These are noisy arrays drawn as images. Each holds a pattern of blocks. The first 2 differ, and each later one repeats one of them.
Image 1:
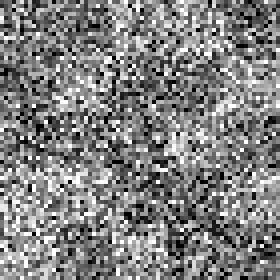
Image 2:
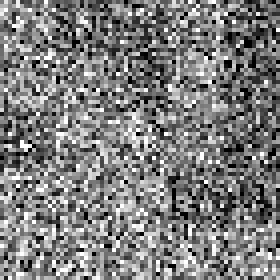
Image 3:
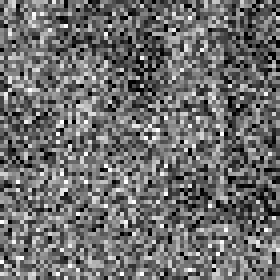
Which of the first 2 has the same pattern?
2
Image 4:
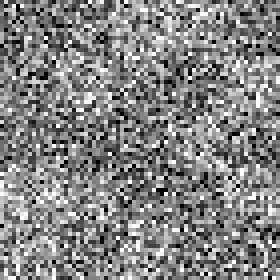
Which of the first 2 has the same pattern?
1
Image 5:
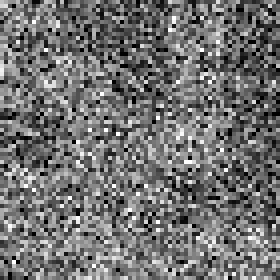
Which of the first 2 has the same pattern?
2
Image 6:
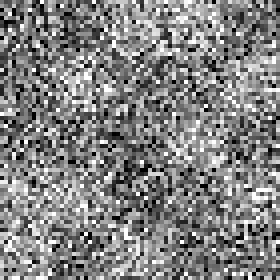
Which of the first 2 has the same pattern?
1
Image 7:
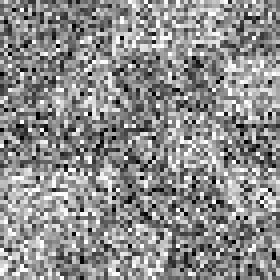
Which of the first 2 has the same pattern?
1
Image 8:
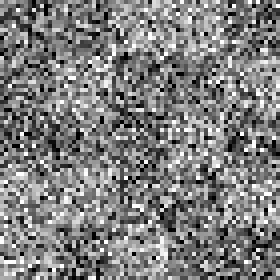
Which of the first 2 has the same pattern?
1
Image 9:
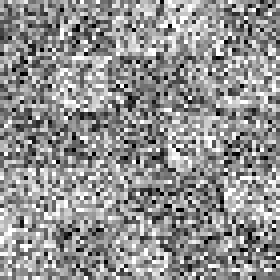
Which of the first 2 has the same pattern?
1
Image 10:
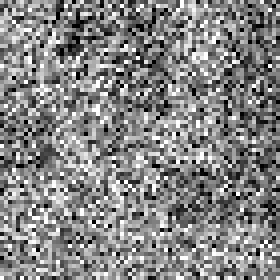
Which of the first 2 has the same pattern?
2
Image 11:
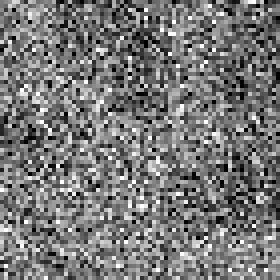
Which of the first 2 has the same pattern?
2
